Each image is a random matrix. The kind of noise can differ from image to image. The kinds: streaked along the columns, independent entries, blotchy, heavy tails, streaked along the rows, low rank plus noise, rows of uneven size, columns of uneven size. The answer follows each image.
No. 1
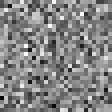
independent entries
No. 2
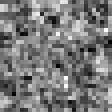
blotchy
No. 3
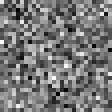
independent entries
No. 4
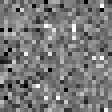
heavy tails
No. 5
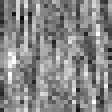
streaked along the columns
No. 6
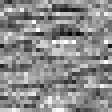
streaked along the rows
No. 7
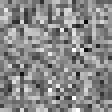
low rank plus noise
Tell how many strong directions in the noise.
two
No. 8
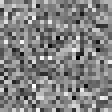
low rank plus noise
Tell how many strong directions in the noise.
five to eight
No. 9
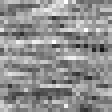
streaked along the rows
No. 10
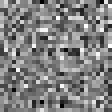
low rank plus noise
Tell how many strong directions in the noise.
five to eight
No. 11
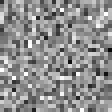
independent entries
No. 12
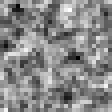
blotchy
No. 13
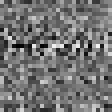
rows of uneven size
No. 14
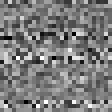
rows of uneven size
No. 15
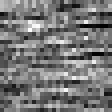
streaked along the rows
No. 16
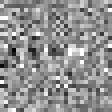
low rank plus noise
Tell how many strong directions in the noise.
two
